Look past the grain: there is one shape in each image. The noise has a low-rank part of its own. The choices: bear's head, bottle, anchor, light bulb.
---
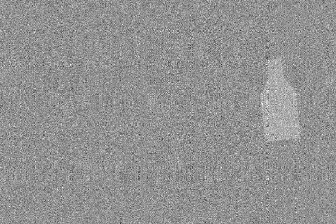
bottle
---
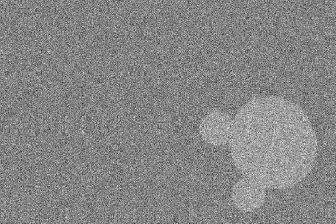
bear's head
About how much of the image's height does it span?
half
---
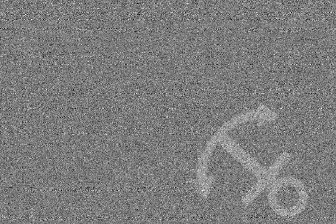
anchor
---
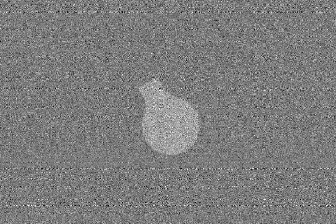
light bulb
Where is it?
centre
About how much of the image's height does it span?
a third
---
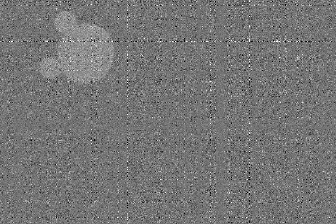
bear's head
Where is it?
top left
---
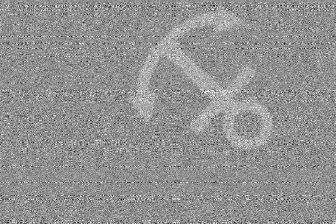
anchor
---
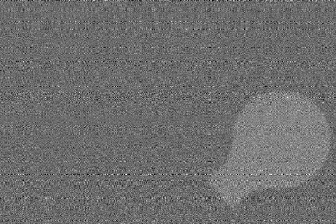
light bulb
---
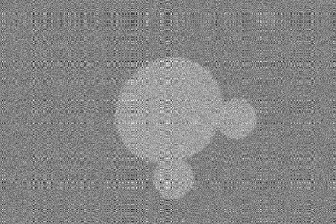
bear's head
